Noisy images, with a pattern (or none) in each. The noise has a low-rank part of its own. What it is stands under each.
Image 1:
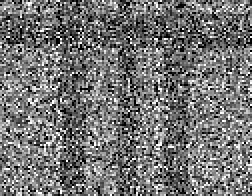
bands of rows crossing bands of columns
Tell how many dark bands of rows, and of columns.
1 and 3
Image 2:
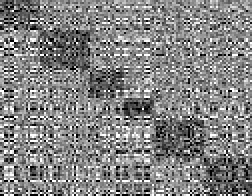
blocks along the diagonal
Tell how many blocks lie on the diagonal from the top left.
6
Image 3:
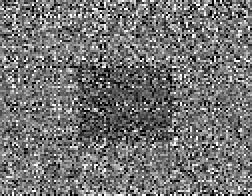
one block
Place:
centre
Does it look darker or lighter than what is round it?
darker
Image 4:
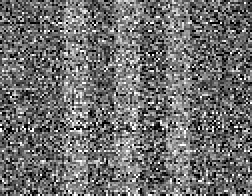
bands of columns
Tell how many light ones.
3
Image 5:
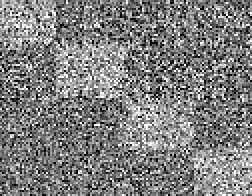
blocks along the diagonal
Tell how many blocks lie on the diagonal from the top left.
4
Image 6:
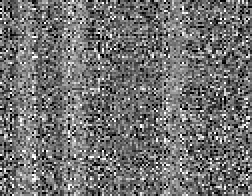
bands of columns
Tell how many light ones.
3
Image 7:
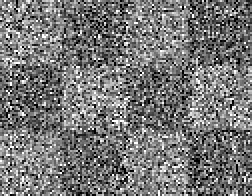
a checkerboard
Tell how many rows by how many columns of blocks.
3 by 4
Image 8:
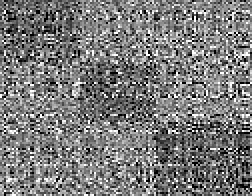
blocks along the diagonal
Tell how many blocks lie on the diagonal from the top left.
3
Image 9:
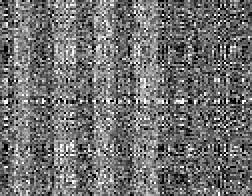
bands of columns
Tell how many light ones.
4
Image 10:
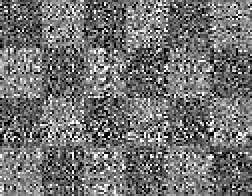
a checkerboard
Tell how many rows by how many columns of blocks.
4 by 6
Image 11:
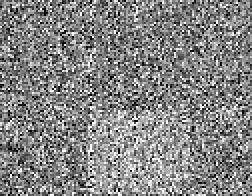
one block
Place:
bottom middle
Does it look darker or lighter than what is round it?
lighter
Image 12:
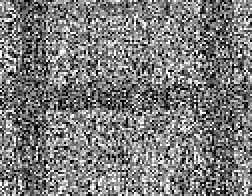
bands of rows crossing bands of columns
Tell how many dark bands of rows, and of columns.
1 and 2
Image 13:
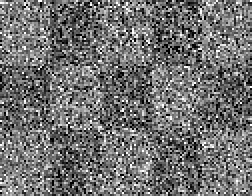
a checkerboard
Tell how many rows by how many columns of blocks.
3 by 5
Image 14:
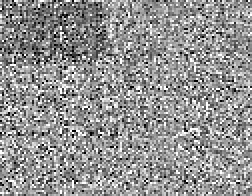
one block
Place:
top left
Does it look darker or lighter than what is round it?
darker
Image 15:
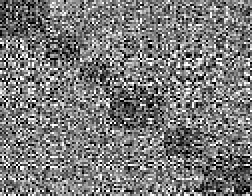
blocks along the diagonal
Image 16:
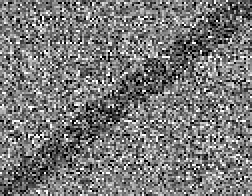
a diagonal band
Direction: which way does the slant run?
bottom left to top right
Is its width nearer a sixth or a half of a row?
a sixth
